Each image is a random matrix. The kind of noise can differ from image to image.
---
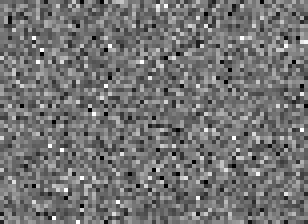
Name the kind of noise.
heavy tails
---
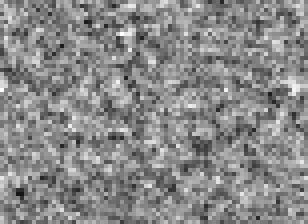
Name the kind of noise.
blotchy
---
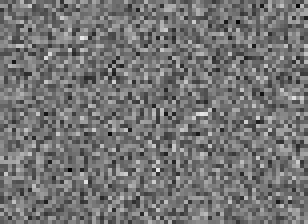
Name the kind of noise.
low rank plus noise
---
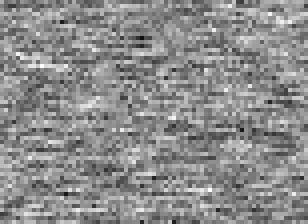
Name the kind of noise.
streaked along the rows
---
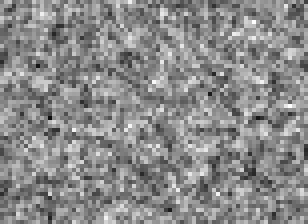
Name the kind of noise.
blotchy
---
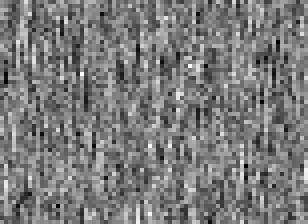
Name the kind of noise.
streaked along the columns
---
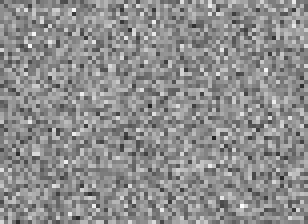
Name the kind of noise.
independent entries
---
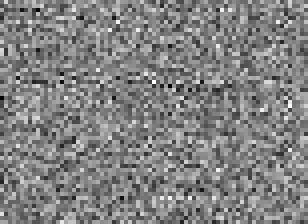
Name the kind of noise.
low rank plus noise
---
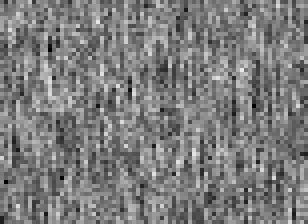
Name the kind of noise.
streaked along the columns
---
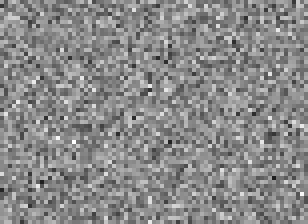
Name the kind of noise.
independent entries
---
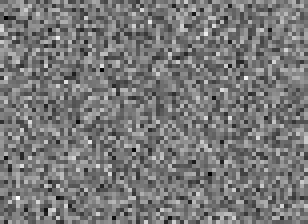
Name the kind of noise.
independent entries
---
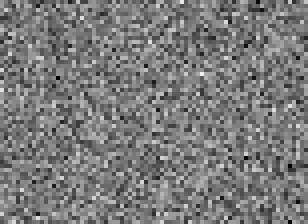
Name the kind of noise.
independent entries
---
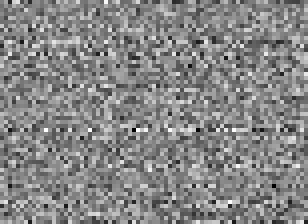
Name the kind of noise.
rows of uneven size
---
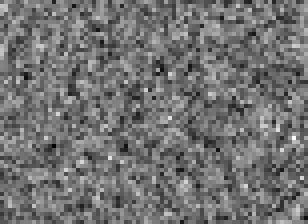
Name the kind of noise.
blotchy
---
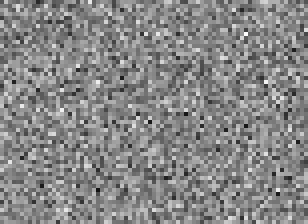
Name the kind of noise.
independent entries
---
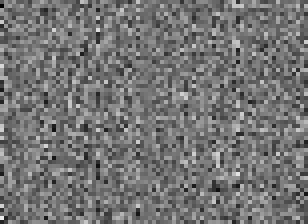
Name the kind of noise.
columns of uneven size
